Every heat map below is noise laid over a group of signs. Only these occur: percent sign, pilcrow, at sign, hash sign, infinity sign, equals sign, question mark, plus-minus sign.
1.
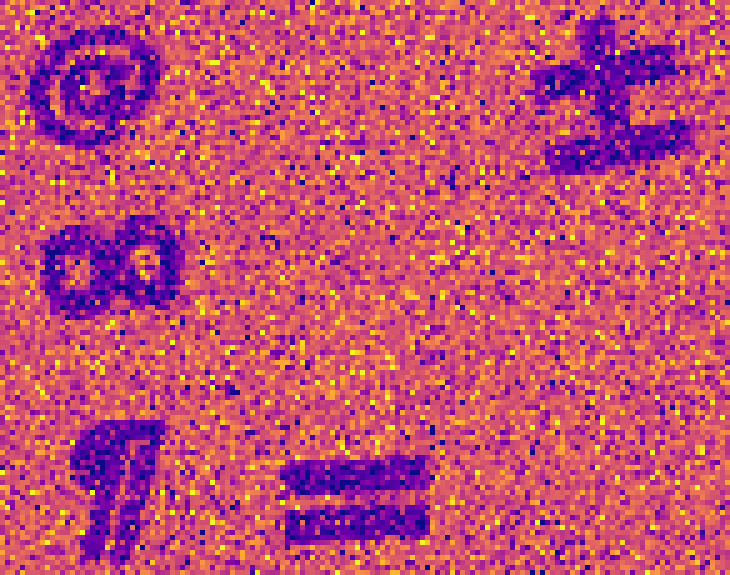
top left: at sign; top right: plus-minus sign; middle left: infinity sign; bottom left: pilcrow; bottom middle: equals sign
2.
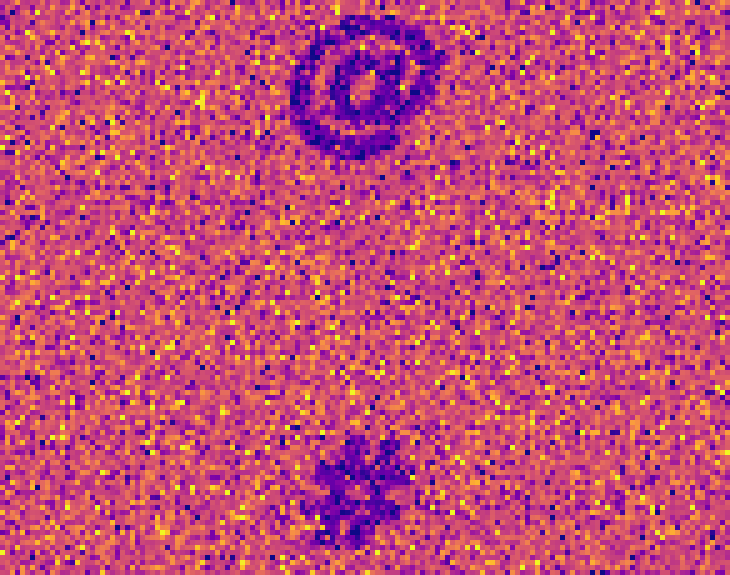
top middle: at sign; bottom middle: hash sign
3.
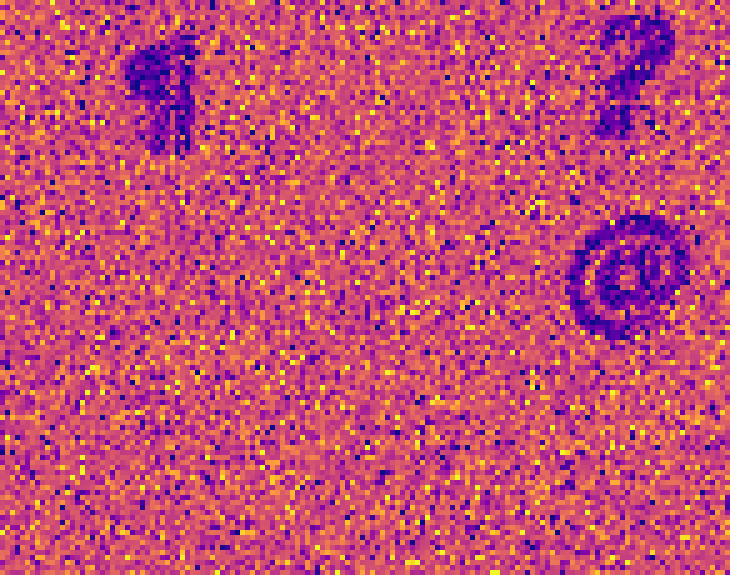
top left: pilcrow; top right: question mark; middle right: at sign
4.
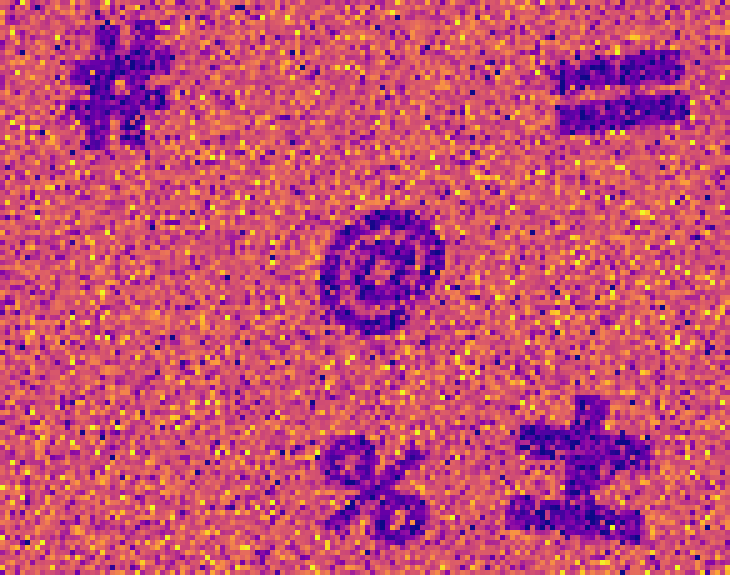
top left: hash sign; top right: equals sign; centre: at sign; bottom middle: percent sign; bottom right: plus-minus sign
